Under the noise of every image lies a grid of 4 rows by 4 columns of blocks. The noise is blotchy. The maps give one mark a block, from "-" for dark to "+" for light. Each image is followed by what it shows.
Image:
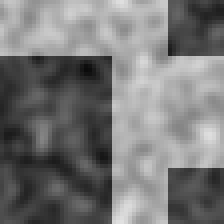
+ + + -
- - + +
- - + +
- - + -
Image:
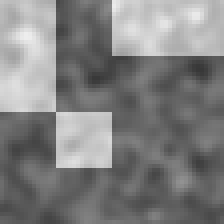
+ - + +
+ - - -
- + - -
- - - -
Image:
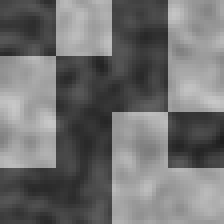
- + - +
+ - - +
+ - + -
- - + +
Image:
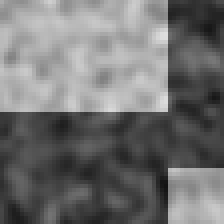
+ + + -
+ + + -
- - - -
- - - +
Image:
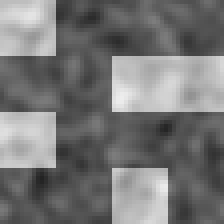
+ - - -
- - + +
+ - - -
- - + -
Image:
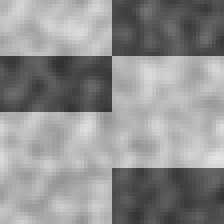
+ + - -
- - + +
+ + + +
+ + - -
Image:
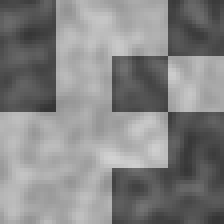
- + + -
- + - +
+ + + -
+ + - -
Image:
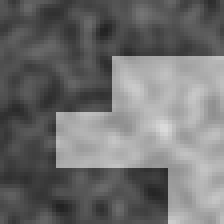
- - - -
- - + +
- + + +
- - - +
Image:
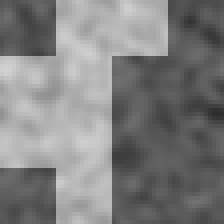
- + + -
+ + - -
+ + - -
- + - -
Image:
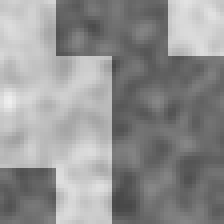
+ - - +
+ + - -
+ + - -
- + - -
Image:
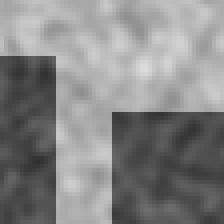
+ + + +
- + + +
- + - -
- + - -
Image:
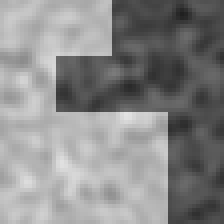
+ + - -
+ - - -
+ + + -
+ + + -
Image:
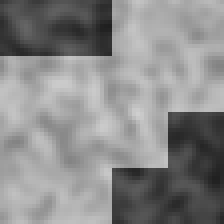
- - + +
+ + + +
+ + + -
+ + - -
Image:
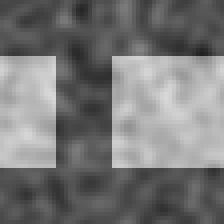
- - - -
+ - + +
+ - + +
- - - -
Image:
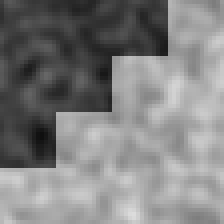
- - - +
- - + +
- + + +
+ + + +
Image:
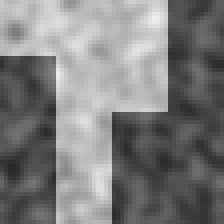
+ + + -
- + + -
- + - -
- + - -
